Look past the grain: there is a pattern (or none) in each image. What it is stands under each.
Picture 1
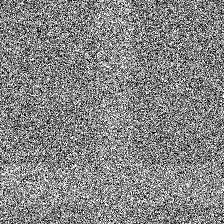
bands of rows crossing bands of columns
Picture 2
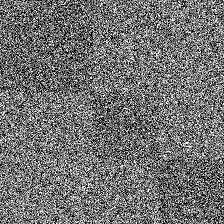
blocks along the diagonal
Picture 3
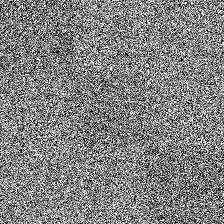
blocks along the diagonal
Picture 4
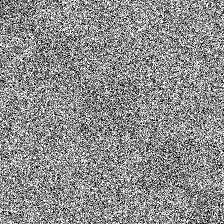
blocks along the diagonal
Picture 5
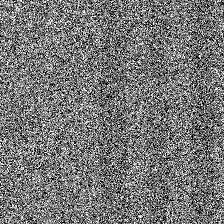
bands of columns
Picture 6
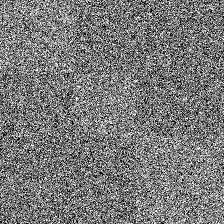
blocks along the diagonal
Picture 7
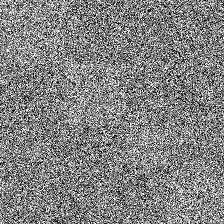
blocks along the diagonal
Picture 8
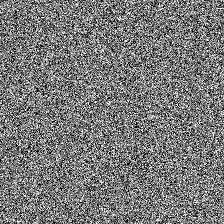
only noise
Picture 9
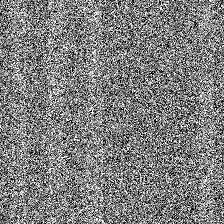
bands of columns
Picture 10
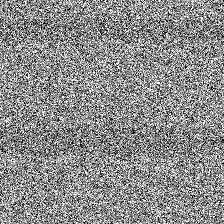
bands of rows
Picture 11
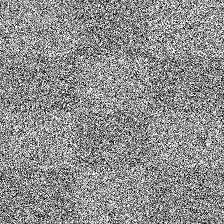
a checkerboard
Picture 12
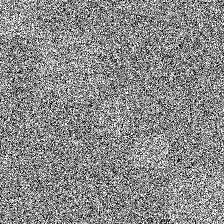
blocks along the diagonal
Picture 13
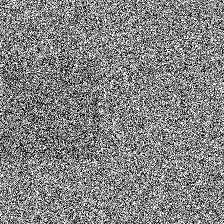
one block
